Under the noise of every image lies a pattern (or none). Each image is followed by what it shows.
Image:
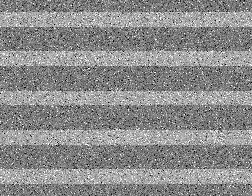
horizontal stripes
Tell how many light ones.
5
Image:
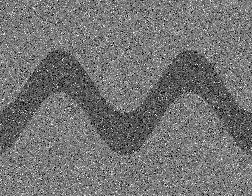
a wavy band
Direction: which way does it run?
left to right
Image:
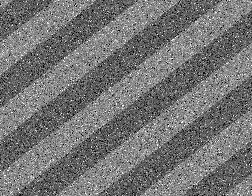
diagonal stripes
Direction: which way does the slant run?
bottom left to top right
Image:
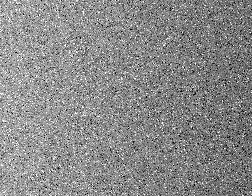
a smooth slope
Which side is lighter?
left
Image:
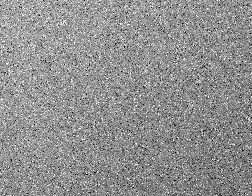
a smooth slope
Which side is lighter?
top left
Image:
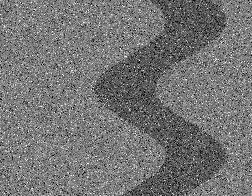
a wavy band
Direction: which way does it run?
top to bottom
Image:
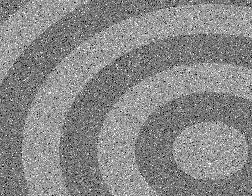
rings round one point
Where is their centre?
bottom right
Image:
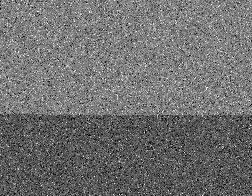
a sharp edge
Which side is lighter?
top
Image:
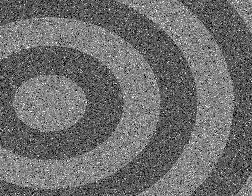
rings round one point
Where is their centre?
middle left
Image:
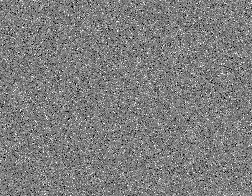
only noise
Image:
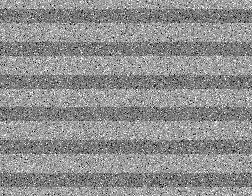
horizontal stripes
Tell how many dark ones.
6
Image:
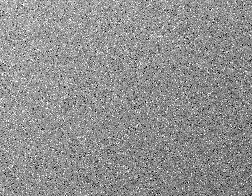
a smooth slope
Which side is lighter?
top left
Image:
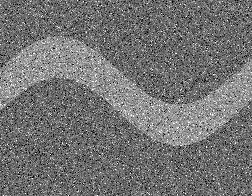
a wavy band
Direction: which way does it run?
left to right
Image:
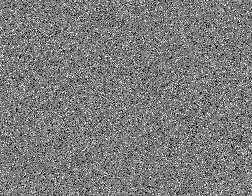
only noise
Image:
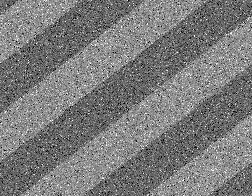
diagonal stripes
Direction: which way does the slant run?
bottom left to top right
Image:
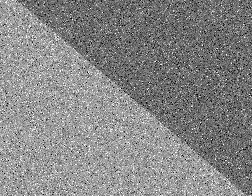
a sharp edge
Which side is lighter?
bottom left
